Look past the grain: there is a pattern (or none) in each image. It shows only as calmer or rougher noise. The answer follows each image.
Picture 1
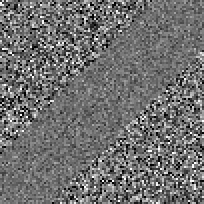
a diagonal band
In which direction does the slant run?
bottom left to top right
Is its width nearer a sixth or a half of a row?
a half
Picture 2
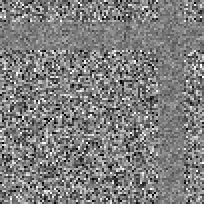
bands of rows crossing bands of columns
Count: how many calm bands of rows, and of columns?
1 and 1
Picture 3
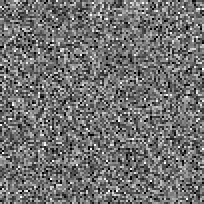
only noise
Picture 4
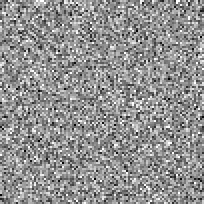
only noise
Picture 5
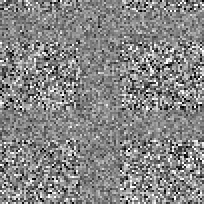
bands of rows crossing bands of columns
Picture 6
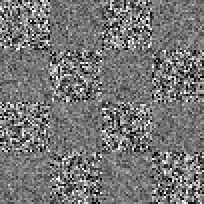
a checkerboard
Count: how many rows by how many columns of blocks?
4 by 4
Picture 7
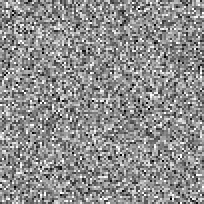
only noise
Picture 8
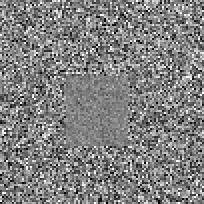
one block
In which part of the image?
centre
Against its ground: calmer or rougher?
calmer
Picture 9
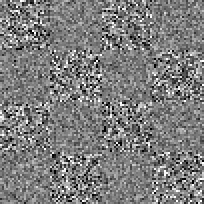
a checkerboard
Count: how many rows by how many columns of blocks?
4 by 4
